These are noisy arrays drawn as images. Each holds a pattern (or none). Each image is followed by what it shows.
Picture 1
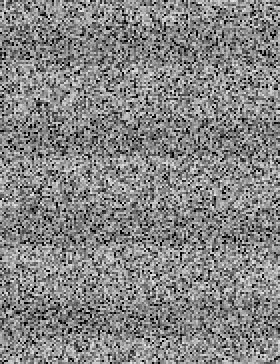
horizontal stripes
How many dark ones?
4
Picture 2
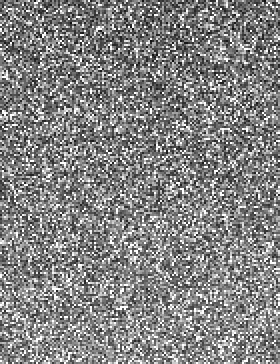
a smooth slope
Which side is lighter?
bottom
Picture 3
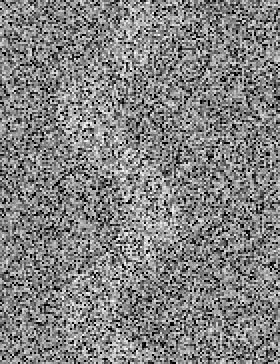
a wavy band
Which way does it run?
top to bottom
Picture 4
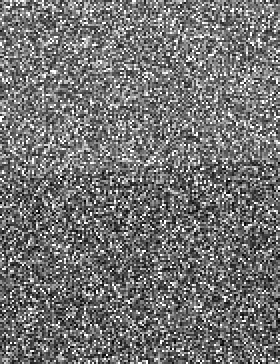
a sharp edge
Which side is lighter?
top
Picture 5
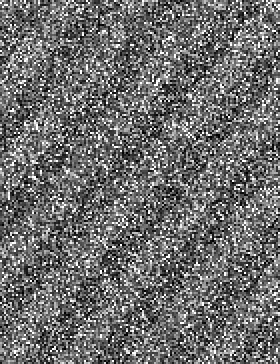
diagonal stripes
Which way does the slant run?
bottom left to top right
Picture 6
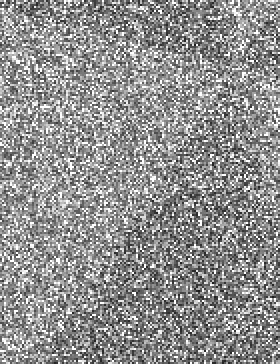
spokes from one point
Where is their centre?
top right
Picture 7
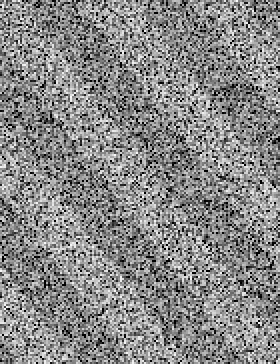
diagonal stripes
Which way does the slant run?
top left to bottom right
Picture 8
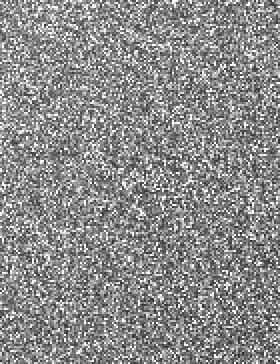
a smooth slope
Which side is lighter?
top left
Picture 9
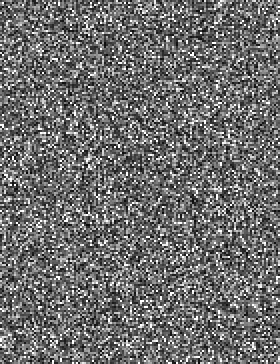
only noise
